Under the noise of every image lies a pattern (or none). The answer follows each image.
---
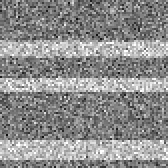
bands of rows
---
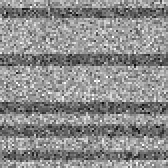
bands of rows
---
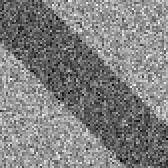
a diagonal band
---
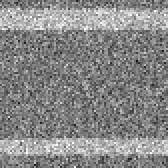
bands of rows
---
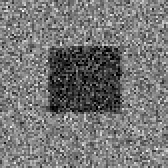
one block
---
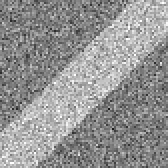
a diagonal band
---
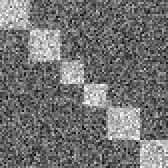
blocks along the diagonal
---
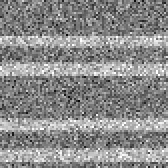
bands of rows
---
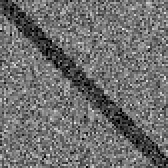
a diagonal band
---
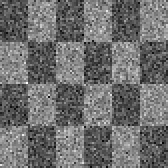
a checkerboard
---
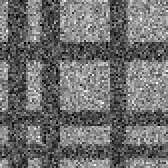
bands of rows crossing bands of columns
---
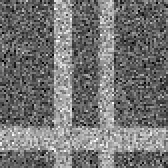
bands of rows crossing bands of columns
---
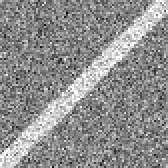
a diagonal band
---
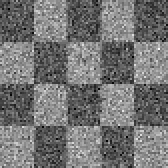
a checkerboard
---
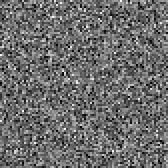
only noise
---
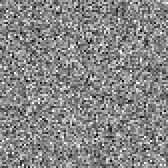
only noise
